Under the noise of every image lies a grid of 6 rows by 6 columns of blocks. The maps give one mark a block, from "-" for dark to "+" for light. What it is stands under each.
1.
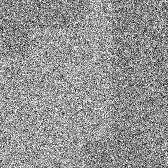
- - - + - -
- + + + - -
+ + + + - -
+ + + + - -
+ + + + - -
+ + + - - -
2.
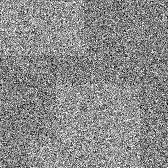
+ + + - - -
+ + + - - -
- - - - - -
- - + + + -
- - + + + -
- + + + + -
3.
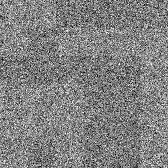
+ + - - - -
+ - + + + +
- - - - - +
+ + + - - +
+ + + - - +
+ - + - - +
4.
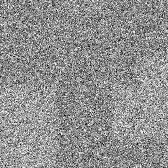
- - - - - -
- - - - - -
- - - - - +
+ + - - + +
+ + - - + +
+ + - - - -
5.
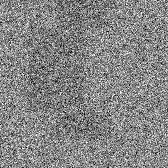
+ + - - + +
+ - - + + +
+ - - + + +
+ - - + + +
+ + - - + +
+ + + + + +
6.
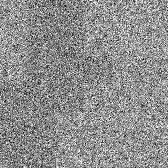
+ - - + + +
+ - - + + +
+ - - - + +
- - - + + +
- - + + + +
- - + + + +
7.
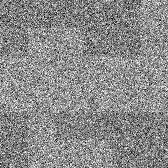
- - - - - +
- + + - - +
+ + + + + +
+ + + + + +
- + - - - -
- + + + - -
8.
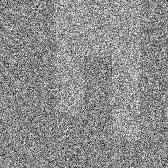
- - + + + -
- - + + + -
- - + - + -
- - + - + -
- - - - + -
- - - - - -
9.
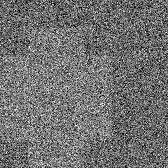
- - - - - -
- + + - - -
+ + + + - -
+ + + + - -
+ + + + - -
- + + - - -
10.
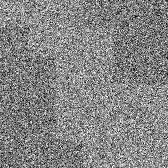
+ + + - - -
- + + + - -
- - + + - -
- - + + + +
- - + + + +
- - - + + +
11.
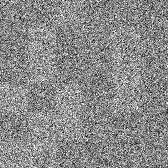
- - + - - -
- + - - + -
- + - - + -
+ - + - + -
- + + - - -
+ + - - - -
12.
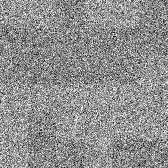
+ + - + + -
- - - - - -
- - - - - +
+ + + + + +
+ - + + + +
+ - - + - -
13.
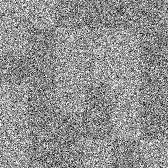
+ + - - - -
+ - + + + -
- - + + + -
+ - + - + -
+ - - - + -
+ - - + - +
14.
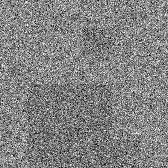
+ + + + + +
+ + + - + +
+ + + + + +
+ - - - + +
+ - - - + +
+ - - - - +
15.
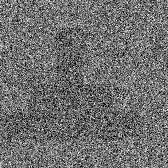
+ + + + + +
+ + - + + +
+ + - + + +
+ - - - + +
- - - - - +
+ + + + + +
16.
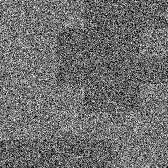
+ + + - - -
+ + - - - +
+ + - - - -
+ + + - - +
+ + + + + +
- - - - + +
